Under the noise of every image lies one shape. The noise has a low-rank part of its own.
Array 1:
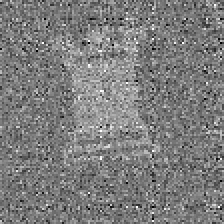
chess rook
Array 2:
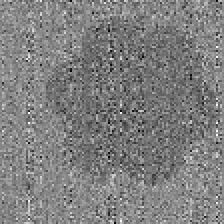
flower
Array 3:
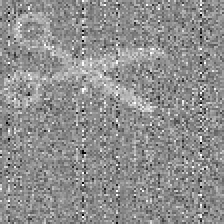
pair of scissors
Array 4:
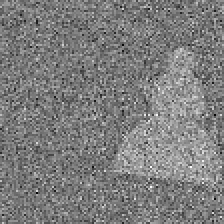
chess pawn
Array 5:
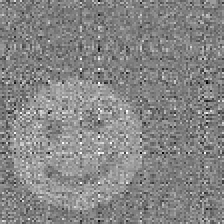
smiling face
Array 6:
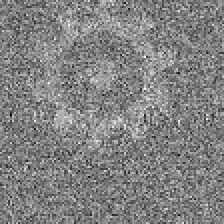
gear
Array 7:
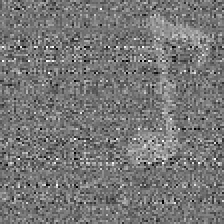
musical note
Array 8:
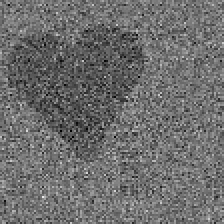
heart
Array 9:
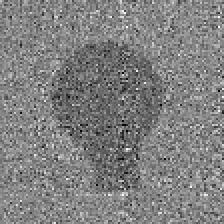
light bulb
